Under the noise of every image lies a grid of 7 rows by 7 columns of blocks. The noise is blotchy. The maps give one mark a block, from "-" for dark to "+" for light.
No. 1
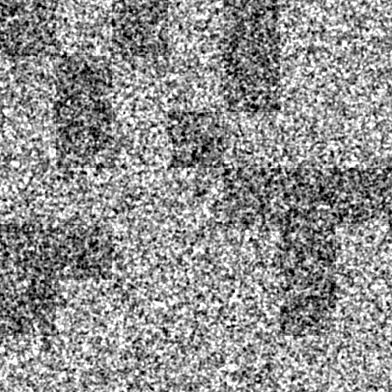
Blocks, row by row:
-+-+-++
+-++-++
+-+-+++
++++---
--+++-+
-++++-+
+++++++
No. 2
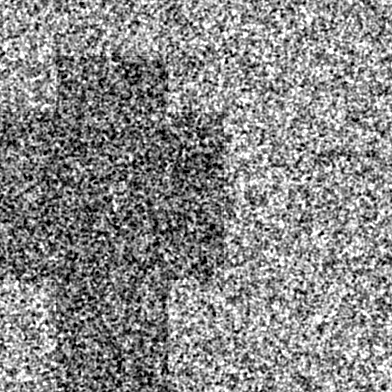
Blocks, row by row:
+++++++
+--++++
----+++
----+++
----+++
+--++++
+--++++
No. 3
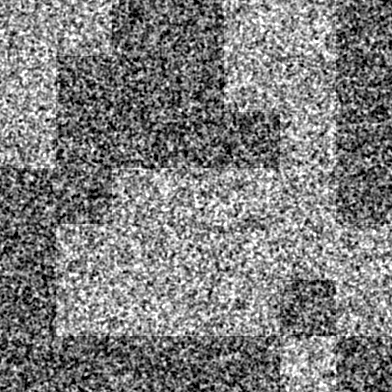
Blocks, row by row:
++--++-
+---++-
+----+-
--++++-
-++++++
-++++-+
-----+-
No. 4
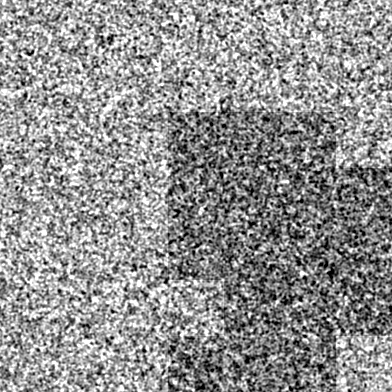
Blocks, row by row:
+++++++
+++++++
+++---+
+++----
+++----
++++---
+++---+
